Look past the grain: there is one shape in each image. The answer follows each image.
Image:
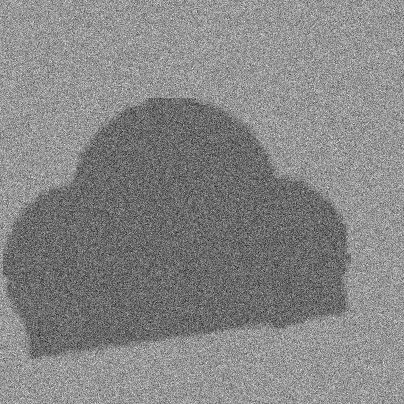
cloud
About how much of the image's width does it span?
nearly all
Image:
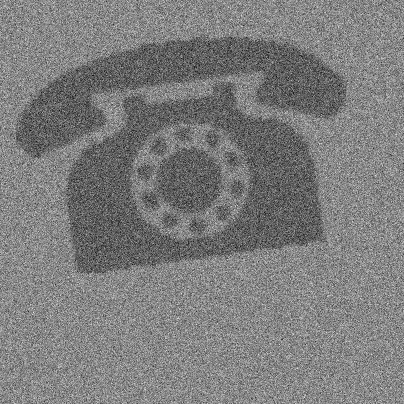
telephone
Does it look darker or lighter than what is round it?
darker
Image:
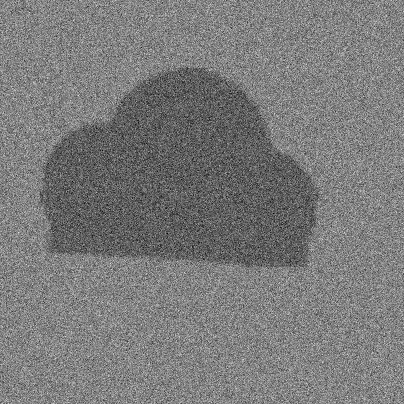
cloud
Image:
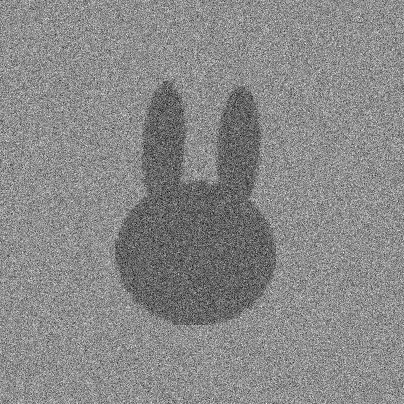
rabbit's head
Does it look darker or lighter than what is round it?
darker
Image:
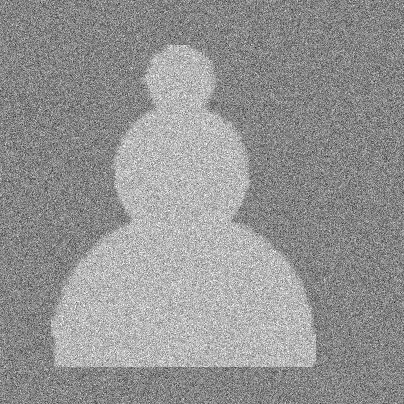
chess pawn
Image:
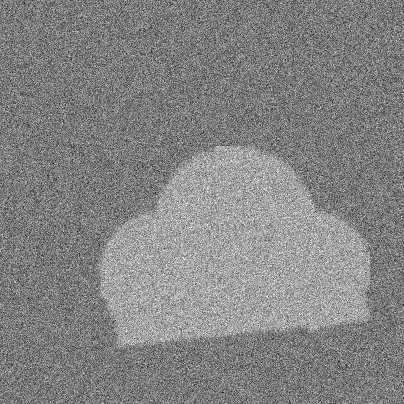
cloud
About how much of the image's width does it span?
two thirds
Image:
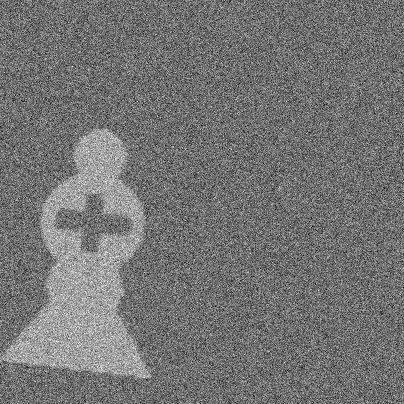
chess bishop
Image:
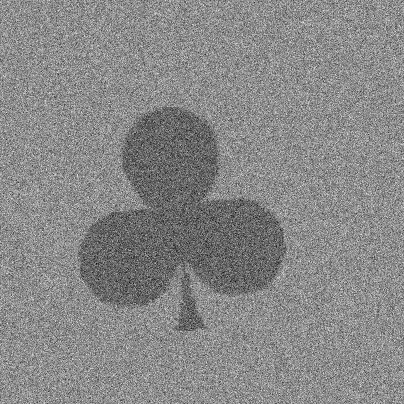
club
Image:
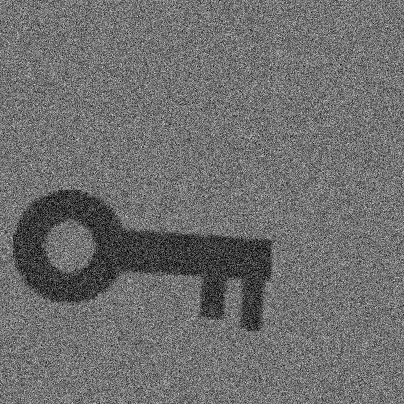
key
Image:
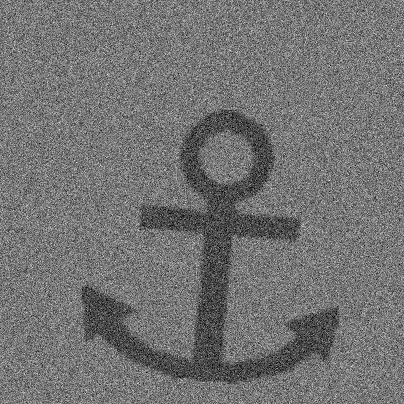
anchor
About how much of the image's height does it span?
two thirds
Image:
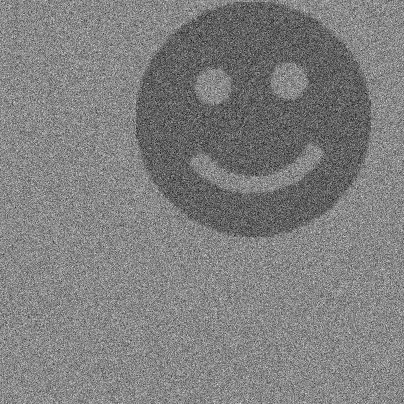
smiling face
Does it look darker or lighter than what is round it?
darker
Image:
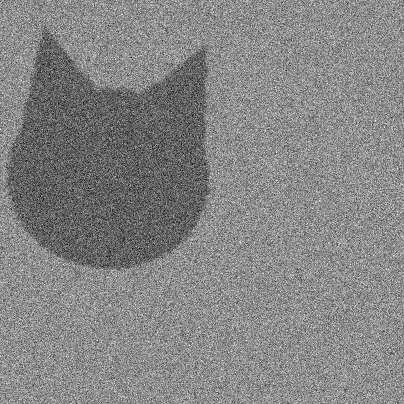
cat's head
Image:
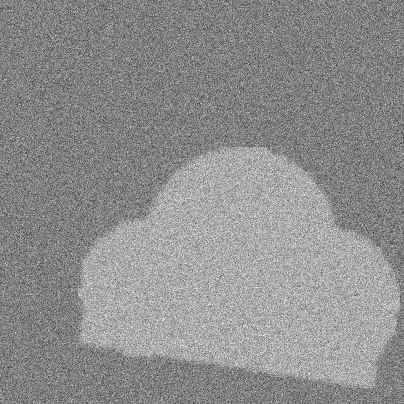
cloud
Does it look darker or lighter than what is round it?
lighter
